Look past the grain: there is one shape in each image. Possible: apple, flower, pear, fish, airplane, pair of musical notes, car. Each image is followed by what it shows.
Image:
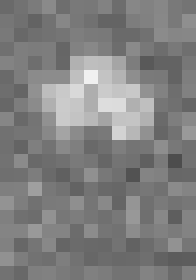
car
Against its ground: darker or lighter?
lighter
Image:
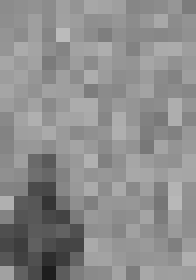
pear
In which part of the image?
bottom left
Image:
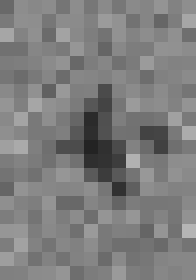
airplane
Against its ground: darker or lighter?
darker
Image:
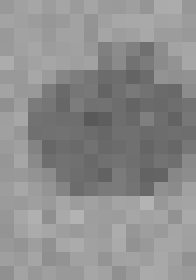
apple
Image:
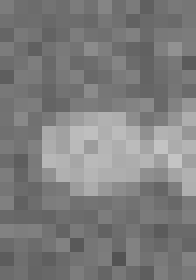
fish
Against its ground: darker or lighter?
lighter
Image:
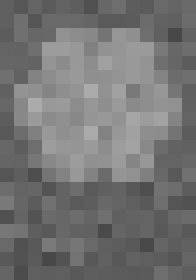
flower
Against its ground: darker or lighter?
lighter
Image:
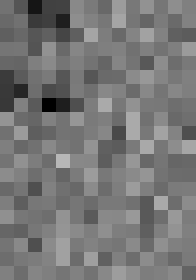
pair of musical notes
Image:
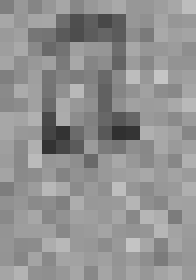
pair of musical notes
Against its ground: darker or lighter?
darker
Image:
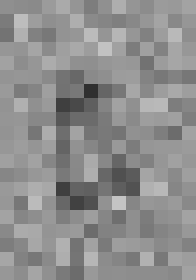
pair of musical notes
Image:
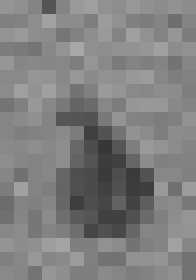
pear
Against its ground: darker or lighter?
darker
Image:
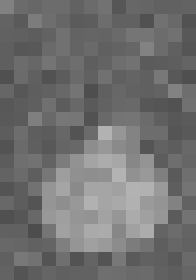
apple
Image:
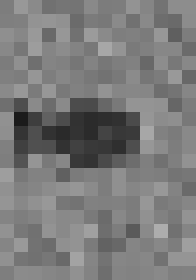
fish
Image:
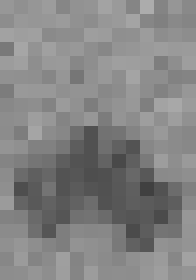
car
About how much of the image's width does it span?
nearly all
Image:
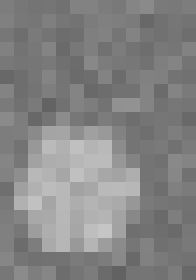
flower
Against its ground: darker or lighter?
lighter
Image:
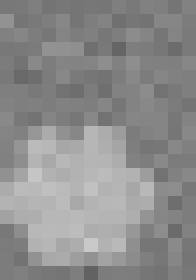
flower
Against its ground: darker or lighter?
lighter
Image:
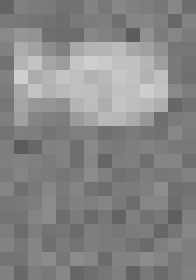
fish
